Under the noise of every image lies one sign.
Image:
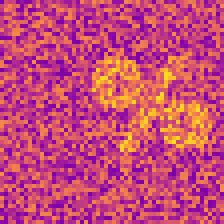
percent sign
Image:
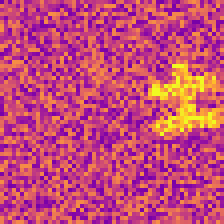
plus-minus sign
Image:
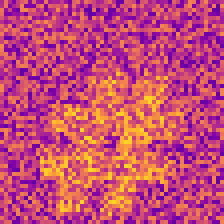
hash sign
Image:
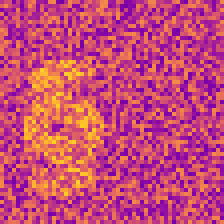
section sign
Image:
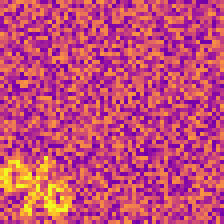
percent sign
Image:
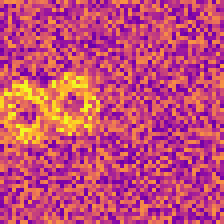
infinity sign
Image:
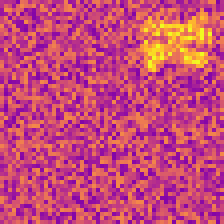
not-equal sign
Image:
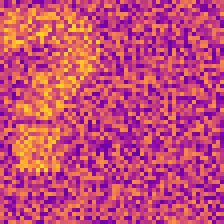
question mark
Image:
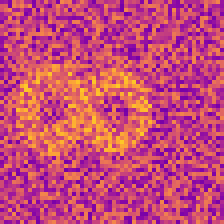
infinity sign
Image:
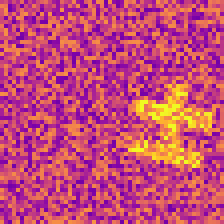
plus-minus sign
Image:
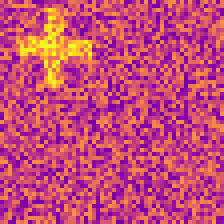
plus sign
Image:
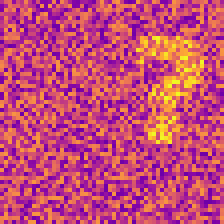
question mark
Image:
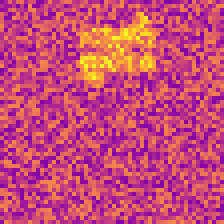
not-equal sign
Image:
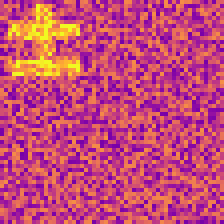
plus-minus sign
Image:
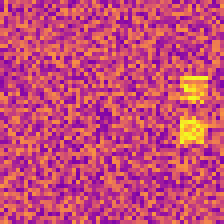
colon
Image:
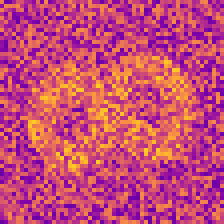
infinity sign
